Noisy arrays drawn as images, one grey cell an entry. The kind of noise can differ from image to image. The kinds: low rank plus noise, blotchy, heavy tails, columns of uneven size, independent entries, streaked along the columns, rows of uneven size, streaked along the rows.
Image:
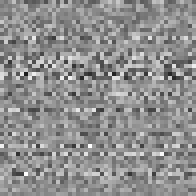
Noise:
rows of uneven size
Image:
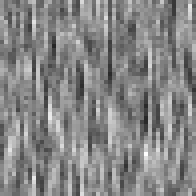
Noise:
streaked along the columns
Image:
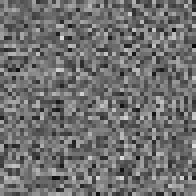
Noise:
low rank plus noise
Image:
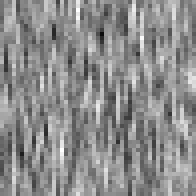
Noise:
streaked along the columns
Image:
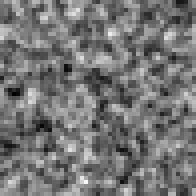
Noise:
blotchy
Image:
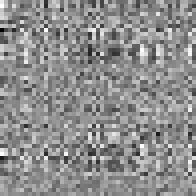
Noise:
low rank plus noise
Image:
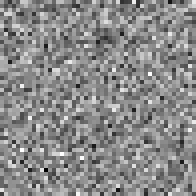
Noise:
independent entries
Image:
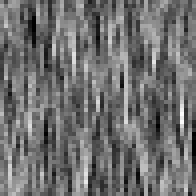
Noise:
streaked along the columns
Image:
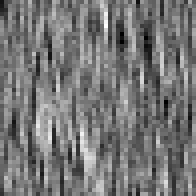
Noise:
streaked along the columns
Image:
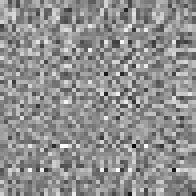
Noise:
low rank plus noise
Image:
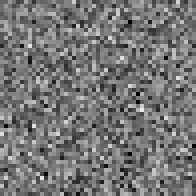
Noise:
independent entries
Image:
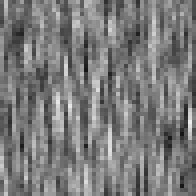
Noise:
streaked along the columns
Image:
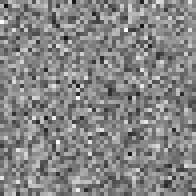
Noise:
independent entries
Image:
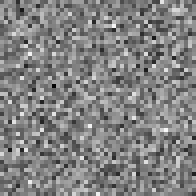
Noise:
independent entries
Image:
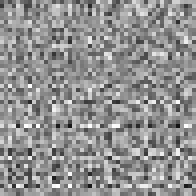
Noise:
low rank plus noise
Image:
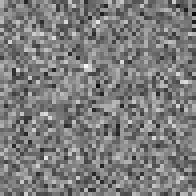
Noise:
independent entries
